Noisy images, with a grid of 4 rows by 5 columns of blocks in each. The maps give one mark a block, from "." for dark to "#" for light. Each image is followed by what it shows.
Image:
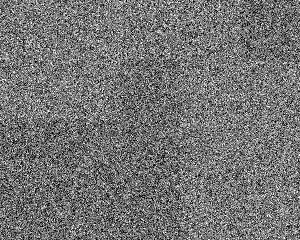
# # # # .
# # . # #
. . . # #
. . . # #
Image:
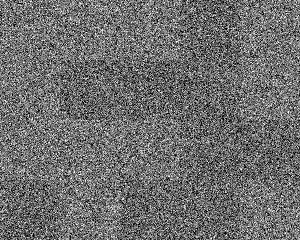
# # # . #
# . . . #
# # # . .
. # . . #
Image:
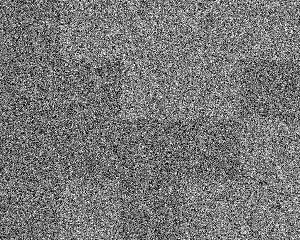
. # # # #
. . # # .
. . . . #
. # . # #
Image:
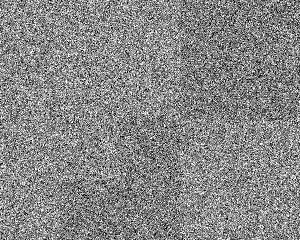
# # # . .
# # # . .
# # . # #
# . . # #
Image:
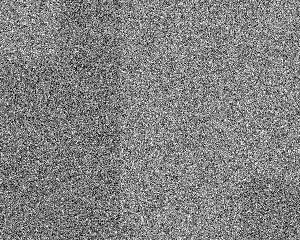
# . # # #
. . # # #
. . # # #
. . # # .
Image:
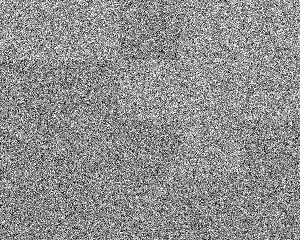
# # . # #
. . # # #
. . . # .
. . . . .
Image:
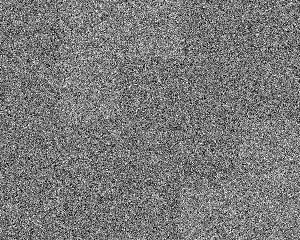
. # # . .
. # . . .
. . . . #
. . . # #
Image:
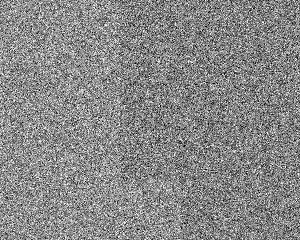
# # . . .
# # . . .
# # . . .
# # # . .
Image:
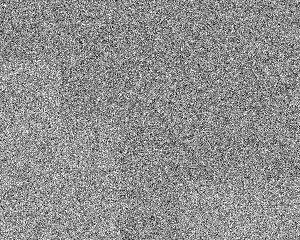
. . . . .
# . . . .
# # . . .
# # . # #
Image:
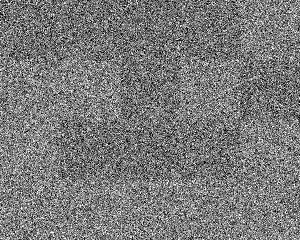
. . . . #
# # . # .
# . . . #
# # # # #
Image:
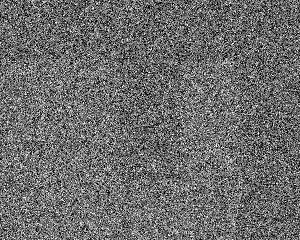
. . . . .
# # . # .
# # . # .
# # # # .
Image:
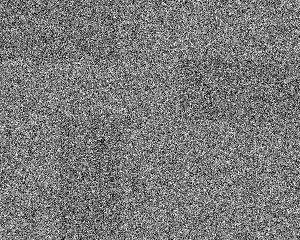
. . # # #
# # # . .
# . # # #
# . # # #
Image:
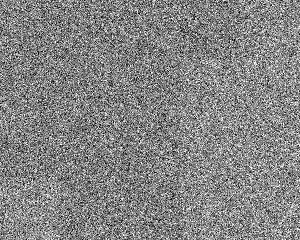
. . . . #
. . . # #
. . . # #
# . . # #
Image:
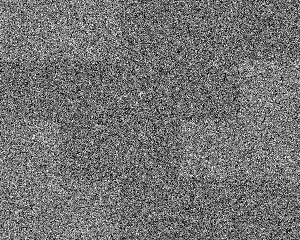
# # . . .
. . . . #
# . . # #
# # . . .
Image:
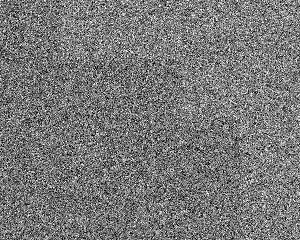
. # # # #
. . . # #
. . . . #
. . . . #
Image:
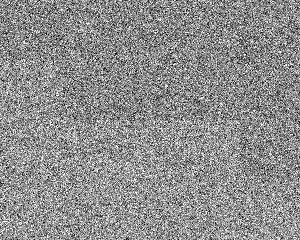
. . . . .
# . . . .
# # # # .
# # # # #
